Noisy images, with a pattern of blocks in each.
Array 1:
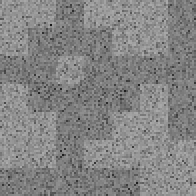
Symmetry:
mirrored about the diagonal from the top left
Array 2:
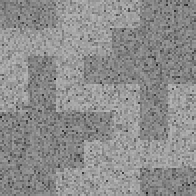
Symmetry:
the same after a half turn
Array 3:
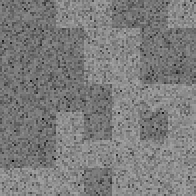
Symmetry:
no symmetry
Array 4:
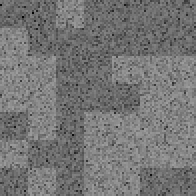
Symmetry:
no symmetry
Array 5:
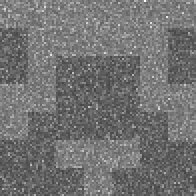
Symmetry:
left and right mirror each other
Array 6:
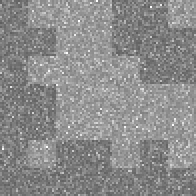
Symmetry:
mirrored about the diagonal from the bottom left
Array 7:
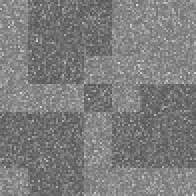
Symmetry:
mirrored about the diagonal from the bottom left
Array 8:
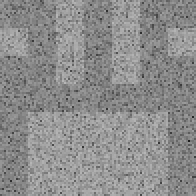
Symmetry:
left and right mirror each other
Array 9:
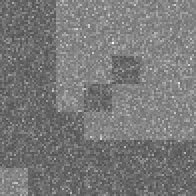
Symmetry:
mirrored about the diagonal from the bottom left
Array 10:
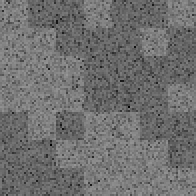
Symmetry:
mirrored about the diagonal from the bottom left
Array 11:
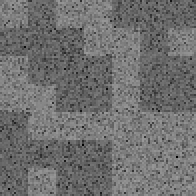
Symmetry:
mirrored about the diagonal from the top left
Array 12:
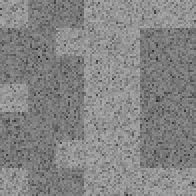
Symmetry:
top and bottom mirror each other
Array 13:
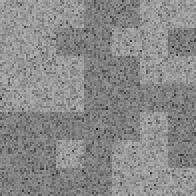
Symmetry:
no symmetry
